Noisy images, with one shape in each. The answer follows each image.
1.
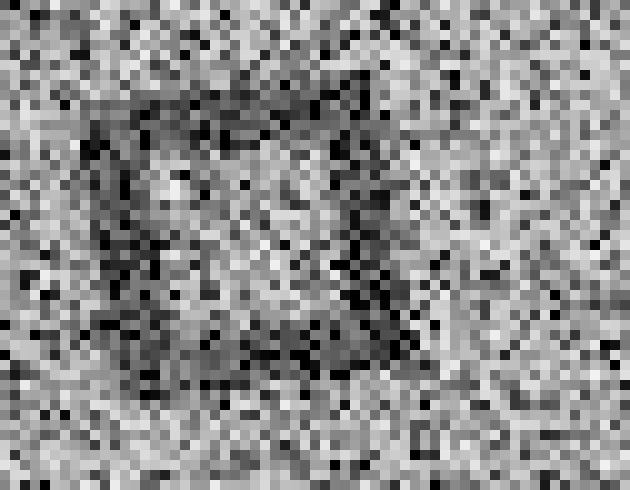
dark square frame
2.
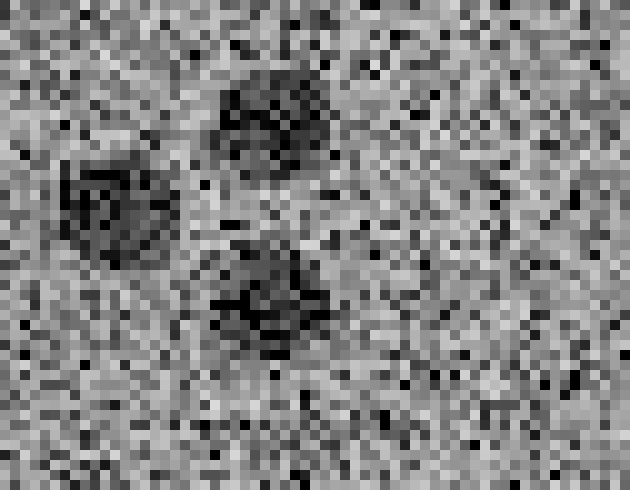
dark three dots
